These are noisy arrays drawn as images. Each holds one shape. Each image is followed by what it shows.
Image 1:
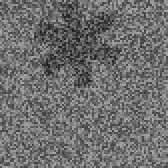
dark asterisk
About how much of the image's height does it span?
half
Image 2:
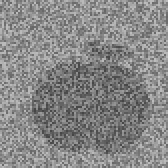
dark apple
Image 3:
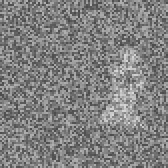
light chess bishop
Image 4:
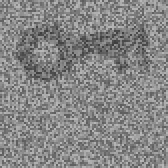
dark key
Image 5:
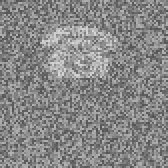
light telephone
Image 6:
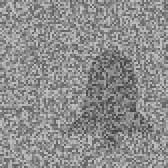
dark bell
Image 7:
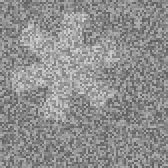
light asterisk
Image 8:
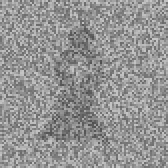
dark chess bishop
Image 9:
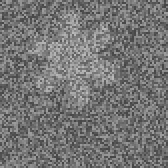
light asterisk
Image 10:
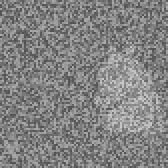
light chess knight
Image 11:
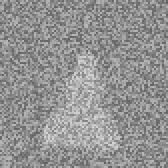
light chess pawn
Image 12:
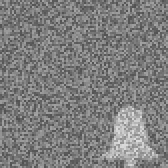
light bell, bottom right
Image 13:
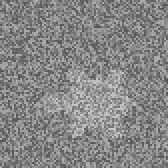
light turtle
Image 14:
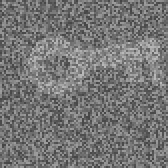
light key
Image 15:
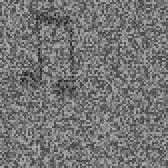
dark pair of musical notes
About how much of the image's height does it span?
half
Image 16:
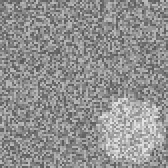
light flower, bottom right
